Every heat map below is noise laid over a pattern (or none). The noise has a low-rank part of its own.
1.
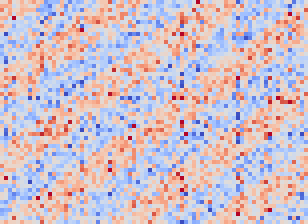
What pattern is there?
diagonal stripes
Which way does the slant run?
bottom left to top right
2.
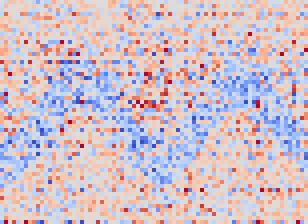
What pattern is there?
a wavy band
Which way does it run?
left to right
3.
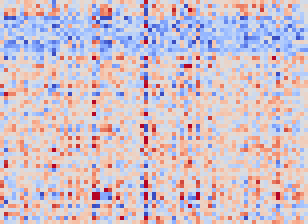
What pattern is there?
one horizontal stripe
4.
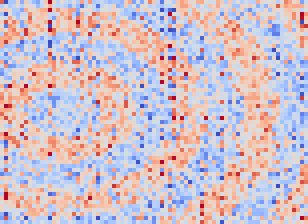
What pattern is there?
rings round one point
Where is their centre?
middle left
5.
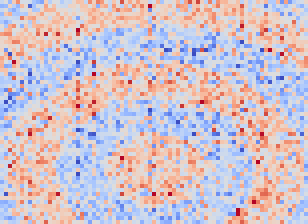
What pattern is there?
rings round one point
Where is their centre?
bottom middle
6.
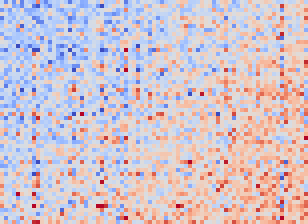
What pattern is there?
a smooth slope
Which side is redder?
bottom right
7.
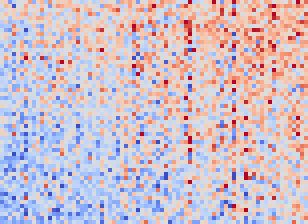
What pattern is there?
a smooth slope
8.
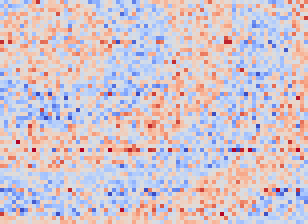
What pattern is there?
rings round one point
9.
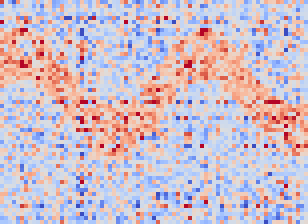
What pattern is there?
a wavy band
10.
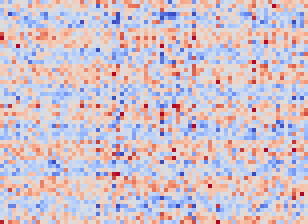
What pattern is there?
horizontal stripes
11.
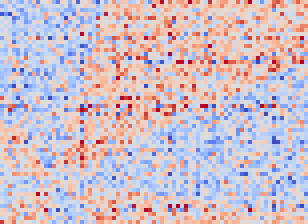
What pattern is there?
spokes from one point
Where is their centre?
bottom left
